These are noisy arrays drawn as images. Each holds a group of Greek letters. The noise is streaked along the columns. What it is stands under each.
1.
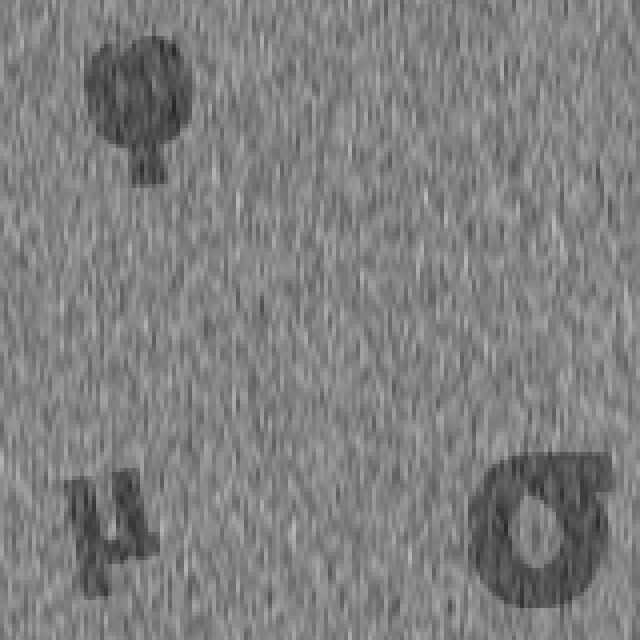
top left: phi; bottom left: mu; bottom right: sigma
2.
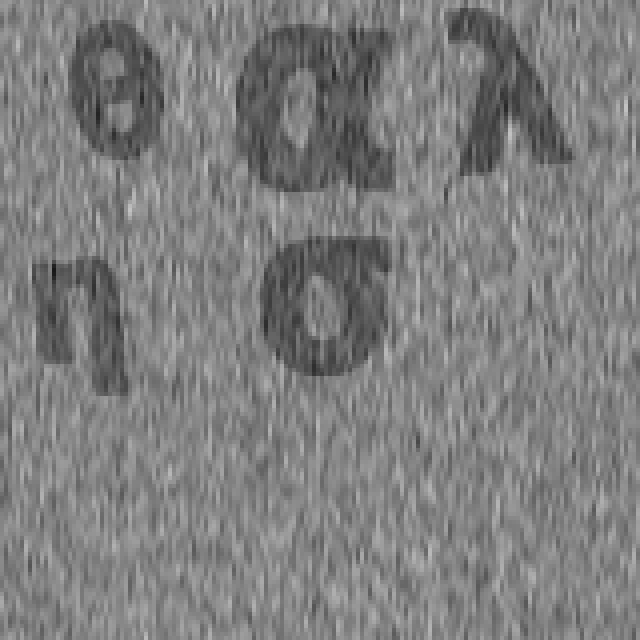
top left: theta; top middle: alpha; top right: lambda; middle left: eta; centre: sigma
